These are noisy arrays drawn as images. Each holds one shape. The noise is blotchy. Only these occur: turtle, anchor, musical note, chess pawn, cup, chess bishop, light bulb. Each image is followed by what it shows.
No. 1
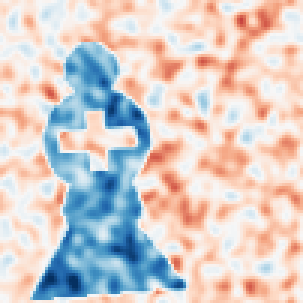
chess bishop
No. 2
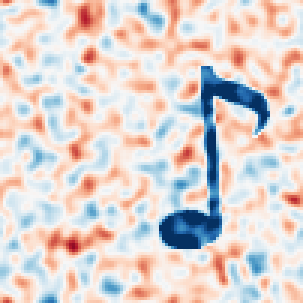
musical note
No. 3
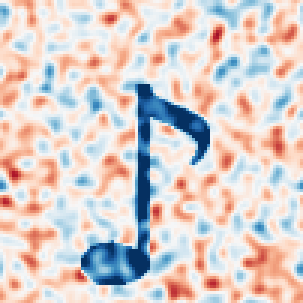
musical note
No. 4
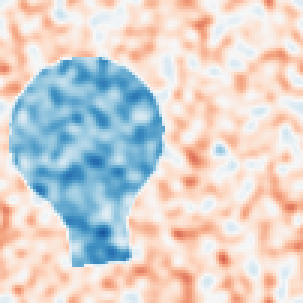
light bulb
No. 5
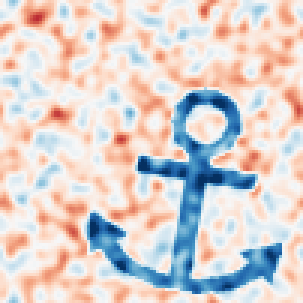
anchor
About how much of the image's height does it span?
two thirds
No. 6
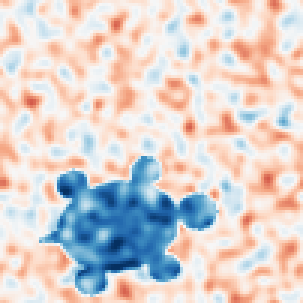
turtle
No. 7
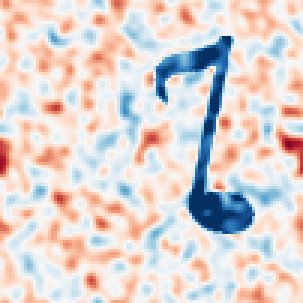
musical note
